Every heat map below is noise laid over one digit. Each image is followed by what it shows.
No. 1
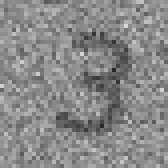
3
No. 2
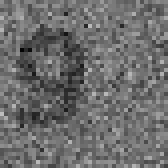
9
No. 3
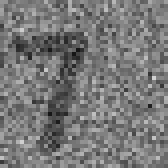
7
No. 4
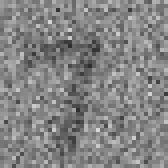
7
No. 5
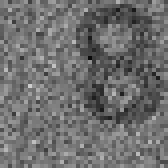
8
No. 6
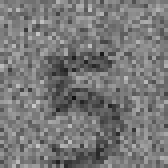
5
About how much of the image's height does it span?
two thirds
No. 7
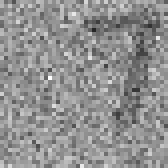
7
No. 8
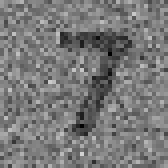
7
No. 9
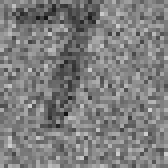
7
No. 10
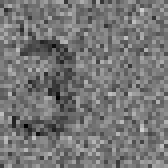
3
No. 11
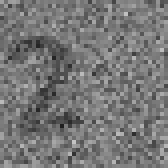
2
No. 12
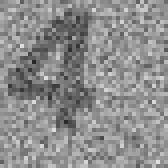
4
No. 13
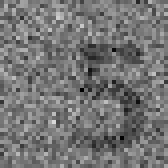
5
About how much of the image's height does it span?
two thirds
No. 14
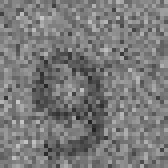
9
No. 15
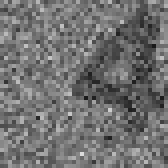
4
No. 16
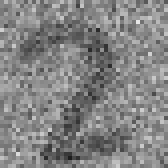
2
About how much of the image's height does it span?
nearly all
